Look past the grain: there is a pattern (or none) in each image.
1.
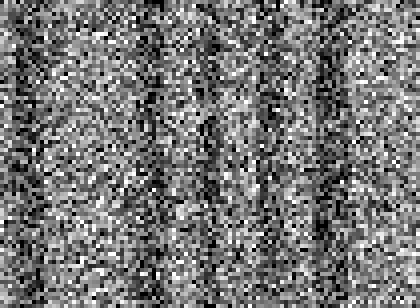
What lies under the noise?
bands of columns
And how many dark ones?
5
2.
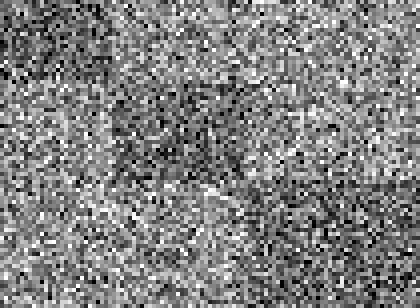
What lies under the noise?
blocks along the diagonal
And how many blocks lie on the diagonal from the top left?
3
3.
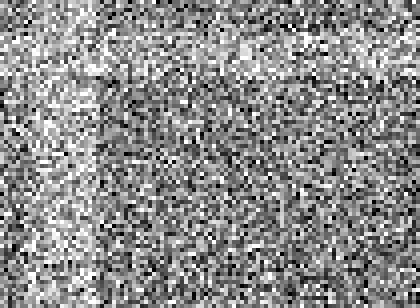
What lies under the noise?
bands of rows crossing bands of columns
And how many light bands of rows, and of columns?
1 and 1
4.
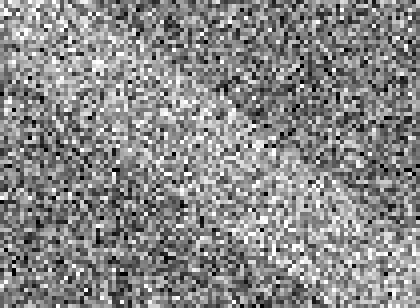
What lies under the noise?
a diagonal band
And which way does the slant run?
top left to bottom right
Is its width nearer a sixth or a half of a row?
a half
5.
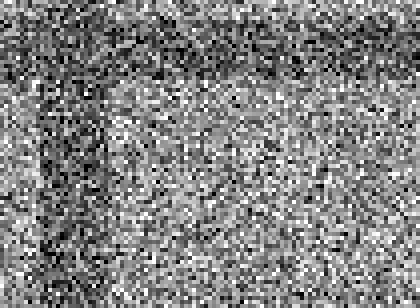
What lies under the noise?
bands of rows crossing bands of columns
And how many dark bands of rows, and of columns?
1 and 1
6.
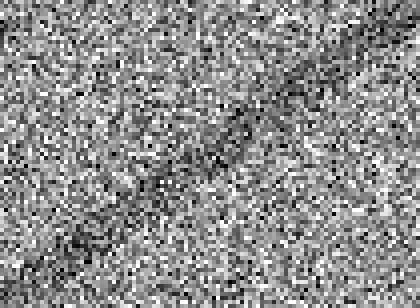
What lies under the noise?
a diagonal band
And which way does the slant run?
bottom left to top right
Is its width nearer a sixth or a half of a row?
a sixth
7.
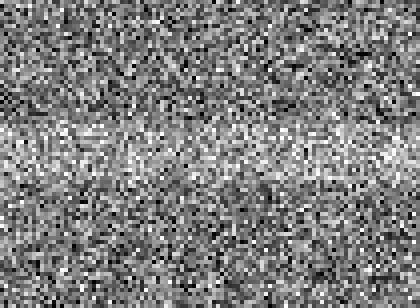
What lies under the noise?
one band of rows
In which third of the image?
middle
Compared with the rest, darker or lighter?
lighter
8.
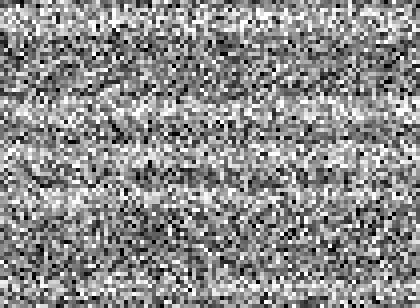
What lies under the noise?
bands of rows
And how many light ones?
5
